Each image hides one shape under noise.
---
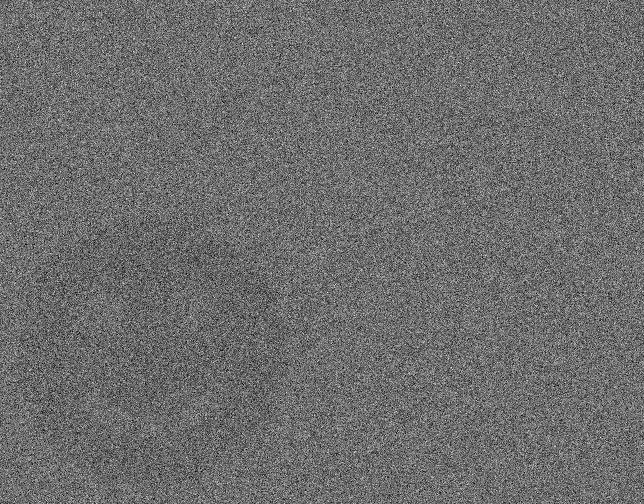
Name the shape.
smiling face
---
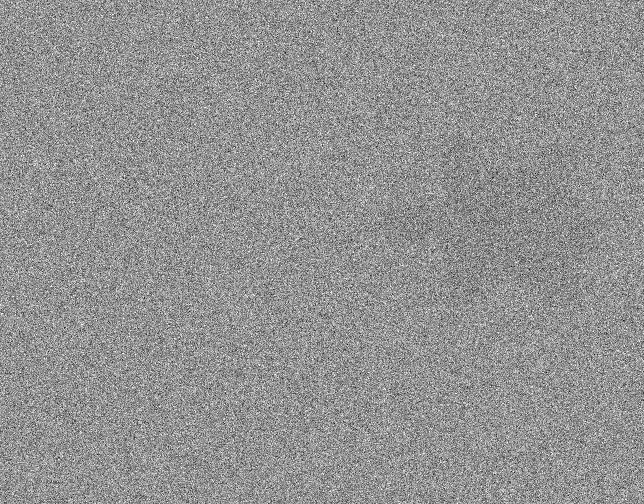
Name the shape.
turtle
